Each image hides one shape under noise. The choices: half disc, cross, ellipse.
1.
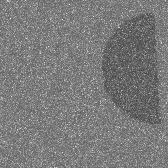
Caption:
dark half disc
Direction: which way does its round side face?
left
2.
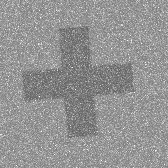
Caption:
dark cross
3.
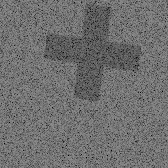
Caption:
dark cross
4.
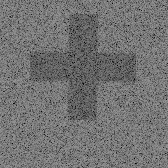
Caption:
dark cross
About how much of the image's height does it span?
two thirds
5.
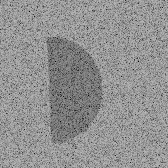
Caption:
dark half disc
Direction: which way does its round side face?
right
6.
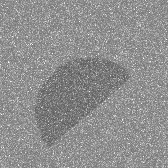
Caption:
dark half disc
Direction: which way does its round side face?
up and left
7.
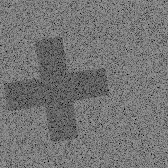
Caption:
dark cross
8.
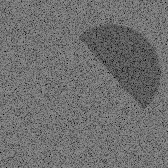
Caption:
dark half disc
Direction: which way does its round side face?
up and right
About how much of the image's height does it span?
half
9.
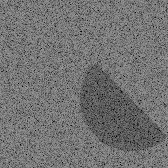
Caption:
dark half disc
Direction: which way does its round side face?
down and left
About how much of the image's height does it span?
half
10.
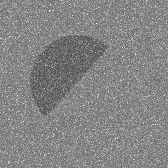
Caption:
dark half disc
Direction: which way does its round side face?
up and left
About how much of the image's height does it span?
half
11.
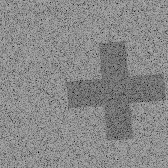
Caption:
dark cross
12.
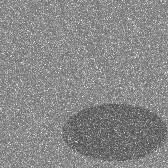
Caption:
dark ellipse
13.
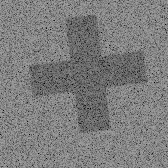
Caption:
dark cross
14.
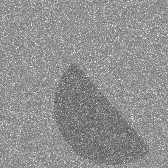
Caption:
dark half disc
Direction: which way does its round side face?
down and left
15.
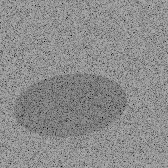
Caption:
dark ellipse
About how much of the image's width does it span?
two thirds
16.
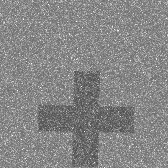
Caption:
dark cross
